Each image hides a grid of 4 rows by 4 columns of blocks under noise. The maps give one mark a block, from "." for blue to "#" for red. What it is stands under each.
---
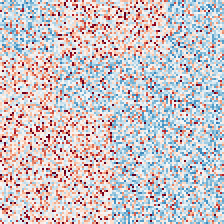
.##.
#...
##..
##..
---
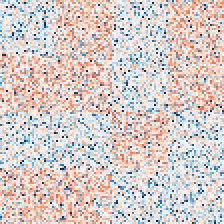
.#.#
##.#
..#.
##..
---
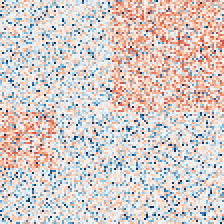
..##
..##
#...
....
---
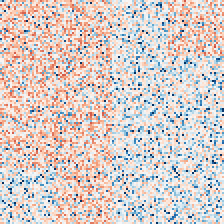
##.#
##..
##..
.#..
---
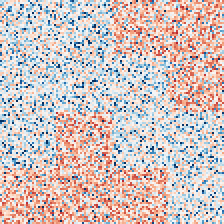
..##
...#
.#..
###.
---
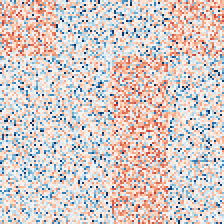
#..#
..#.
..#.
..#.
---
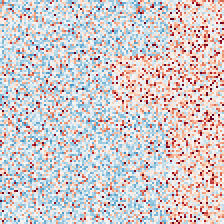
...#
..##
...#
...#
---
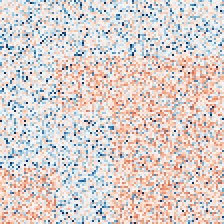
....
.###
..##
#.##
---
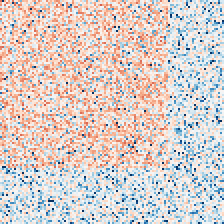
###.
###.
###.
....
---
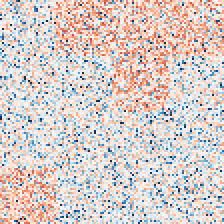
.###
..#.
....
#...
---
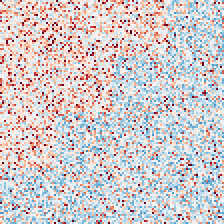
###.
##..
#...
....
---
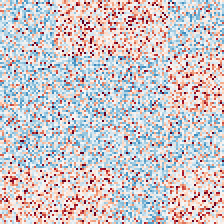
.##.
...#
....
##.#
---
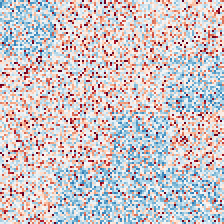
.###
###.
##.#
#...
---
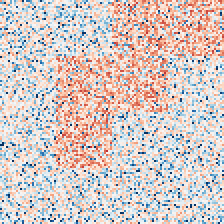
..##
.##.
.#..
....
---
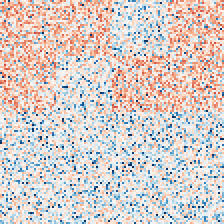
##.#
#.##
....
....
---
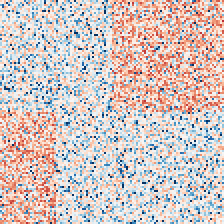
..##
..##
#...
#...
